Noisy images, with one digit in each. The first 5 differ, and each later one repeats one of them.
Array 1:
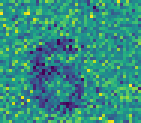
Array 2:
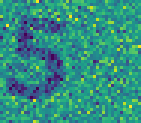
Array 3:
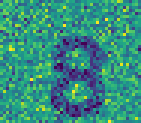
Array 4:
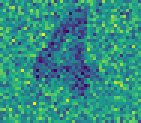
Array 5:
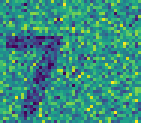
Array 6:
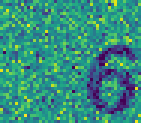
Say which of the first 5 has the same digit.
1
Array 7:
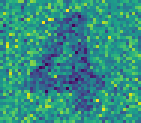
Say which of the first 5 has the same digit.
4
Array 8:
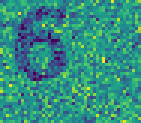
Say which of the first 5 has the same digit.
1
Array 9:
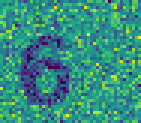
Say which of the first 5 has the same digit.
1
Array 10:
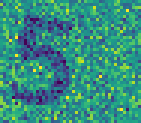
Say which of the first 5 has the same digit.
2
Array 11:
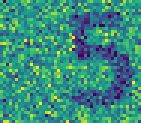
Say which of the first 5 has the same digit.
2
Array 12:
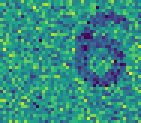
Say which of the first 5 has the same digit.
1
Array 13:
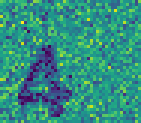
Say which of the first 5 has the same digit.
4
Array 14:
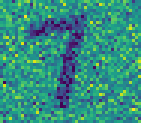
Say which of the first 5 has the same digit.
5
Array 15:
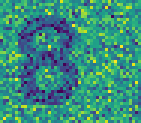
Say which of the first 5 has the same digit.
3
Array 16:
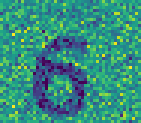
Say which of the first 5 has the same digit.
1
